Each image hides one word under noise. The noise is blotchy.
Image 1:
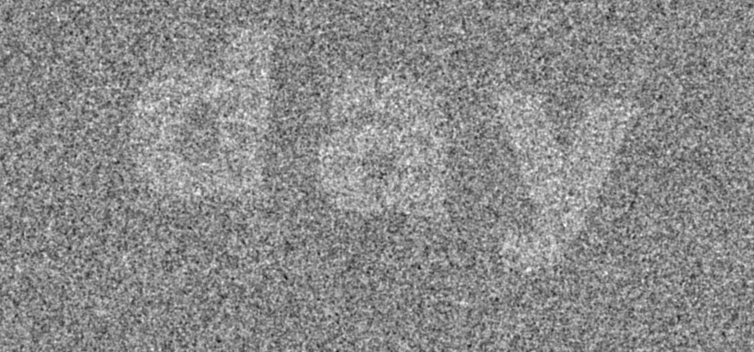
day
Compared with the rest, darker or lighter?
lighter
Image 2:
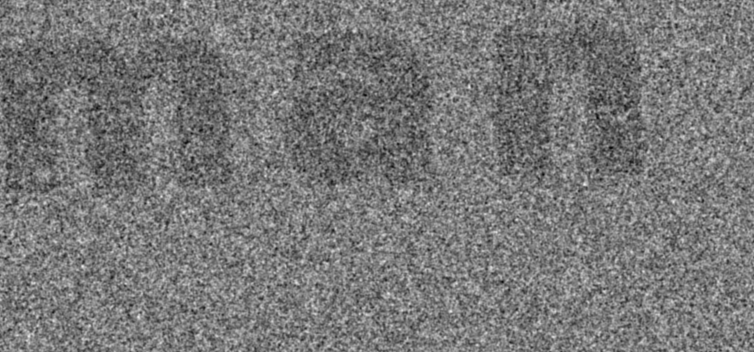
man
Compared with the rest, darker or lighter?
darker
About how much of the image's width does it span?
nearly all
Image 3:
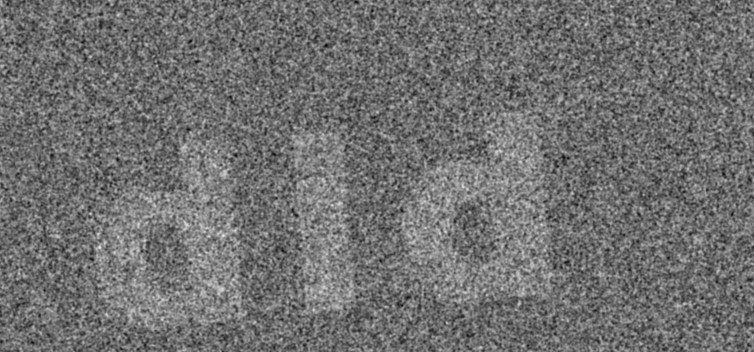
did
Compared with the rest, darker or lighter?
lighter
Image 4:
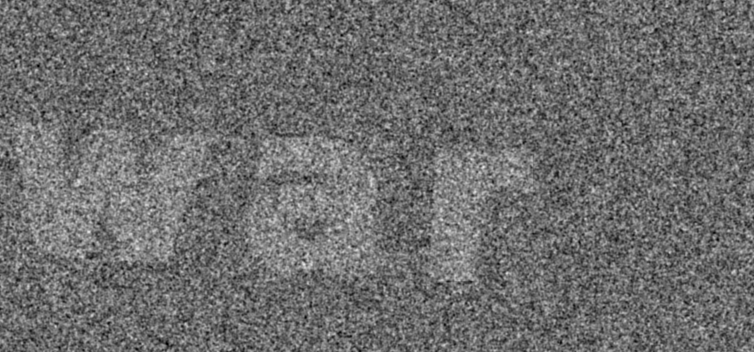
war
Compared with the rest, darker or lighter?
lighter
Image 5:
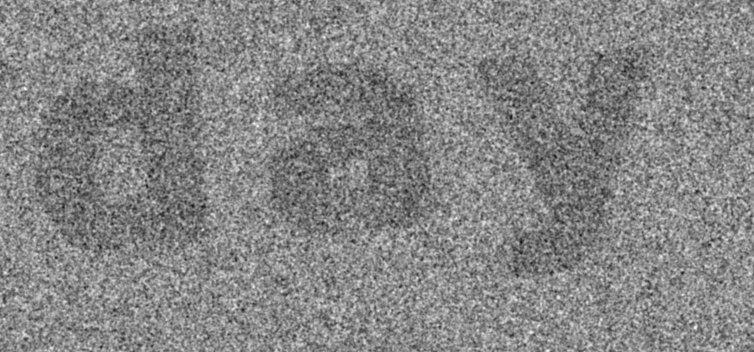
day
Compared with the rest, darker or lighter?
darker
